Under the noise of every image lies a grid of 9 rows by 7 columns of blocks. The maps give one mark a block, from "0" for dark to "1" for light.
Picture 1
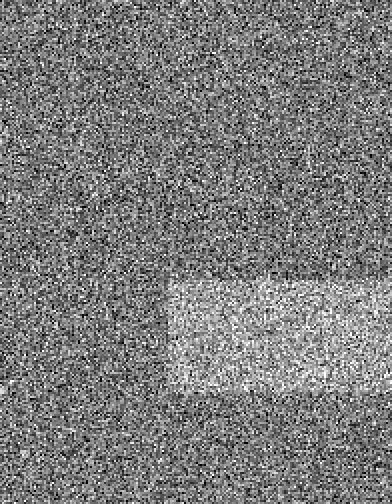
0 0 0 0 0 0 0
0 0 0 0 0 0 0
0 0 0 0 0 0 0
0 0 0 0 0 0 0
0 0 0 0 0 0 0
0 0 0 1 1 1 1
0 0 0 1 1 1 1
0 0 0 0 0 0 0
0 0 0 0 0 0 0
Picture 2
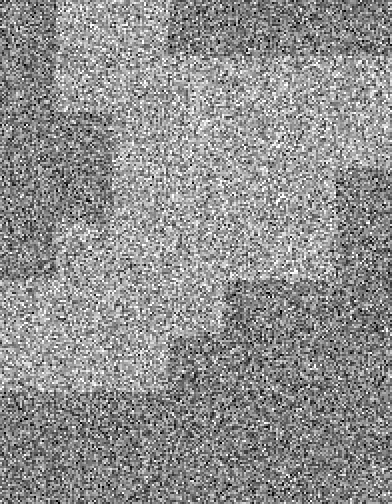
0 1 1 0 0 0 0
0 1 1 1 1 1 1
0 0 1 1 1 1 1
0 0 1 1 1 1 0
0 1 1 1 1 1 0
1 1 1 1 0 0 0
1 1 1 0 0 0 0
0 0 0 0 0 0 0
0 0 0 0 0 0 0
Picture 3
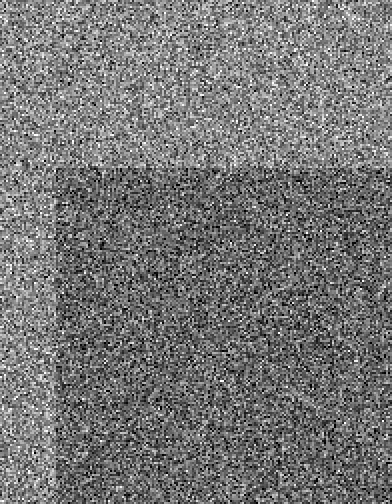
1 1 1 1 1 1 1
1 1 1 1 1 1 1
1 1 1 1 1 1 1
1 0 0 0 0 0 0
1 0 0 0 0 0 0
1 0 0 0 0 0 0
1 0 0 0 0 0 0
1 0 0 0 0 0 0
1 0 0 0 0 0 0
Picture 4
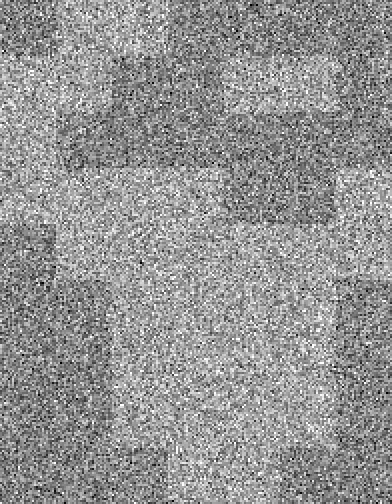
0 1 1 0 0 0 0
1 1 0 0 1 1 0
1 0 0 0 0 0 0
1 1 1 1 0 0 1
0 1 1 1 1 1 1
0 0 1 1 1 1 0
0 0 1 1 1 1 0
0 0 1 1 1 1 0
0 0 0 1 1 0 0
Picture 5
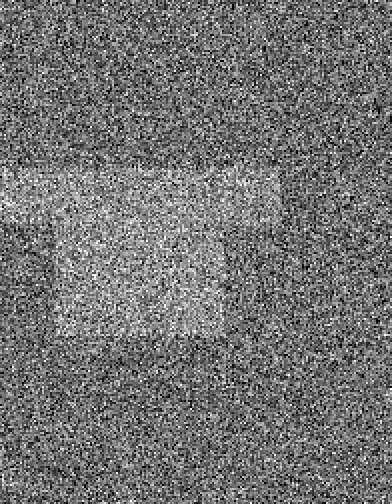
0 0 0 0 0 0 0
0 0 0 0 0 0 0
0 0 0 0 0 0 0
1 1 1 1 1 0 0
0 1 1 1 0 0 0
0 1 1 1 0 0 0
0 0 0 0 0 0 0
0 0 0 0 0 0 0
0 0 0 0 0 0 0
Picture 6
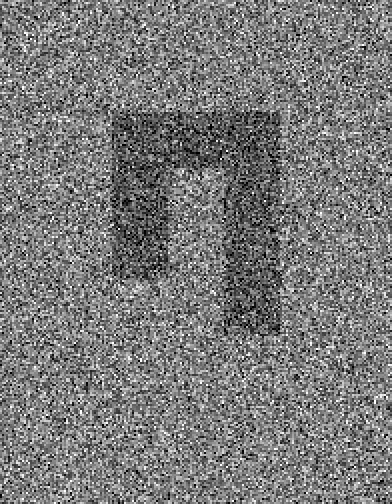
1 1 1 1 1 1 1
1 1 1 1 1 1 1
1 1 0 0 0 1 1
1 1 0 1 0 1 1
1 1 0 1 0 1 1
1 1 1 1 0 1 1
1 1 1 1 1 1 1
1 1 1 1 1 1 1
1 1 1 1 1 1 1
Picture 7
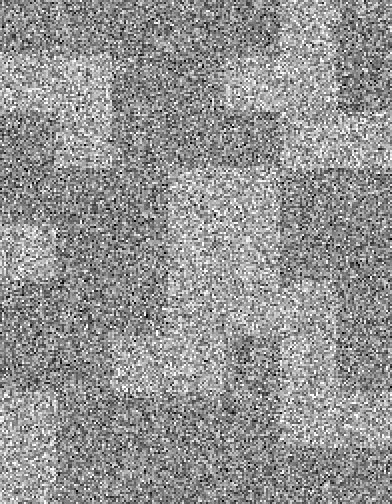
0 0 0 0 0 1 0
1 1 0 0 1 1 0
0 1 0 0 0 1 1
0 0 0 1 1 0 0
1 0 0 1 1 0 0
0 0 0 1 1 1 0
0 0 1 1 0 1 0
1 0 0 0 0 1 1
1 0 0 0 0 0 0
